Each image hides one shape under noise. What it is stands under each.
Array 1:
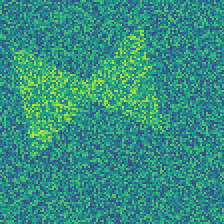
bow tie
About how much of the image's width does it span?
two thirds
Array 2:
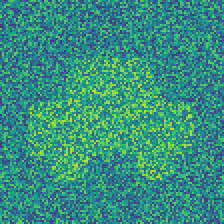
car
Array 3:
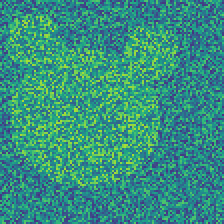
bear's head
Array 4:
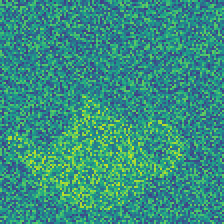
teapot
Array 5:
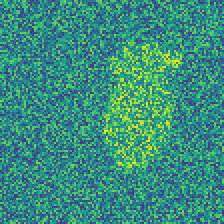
footprint
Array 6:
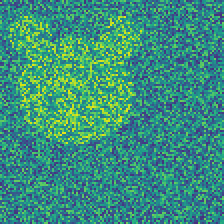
bear's head
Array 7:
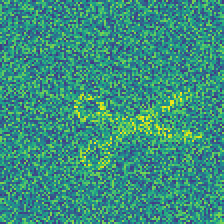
pair of scissors
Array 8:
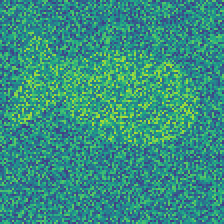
fish
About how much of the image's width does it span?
nearly all
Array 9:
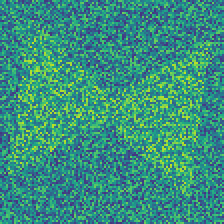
bow tie
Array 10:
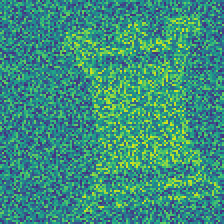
chess rook
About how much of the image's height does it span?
nearly all
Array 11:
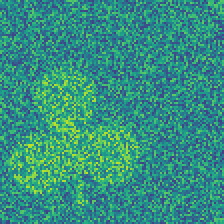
club
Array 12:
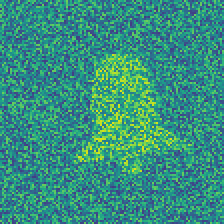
bell
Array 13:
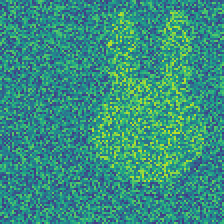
rabbit's head
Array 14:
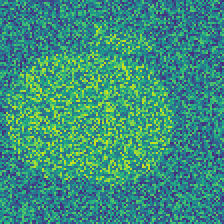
apple
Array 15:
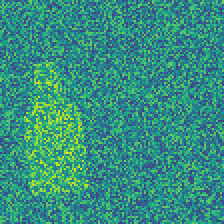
bottle
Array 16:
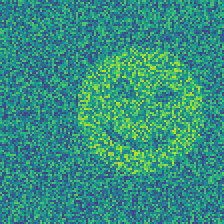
smiling face
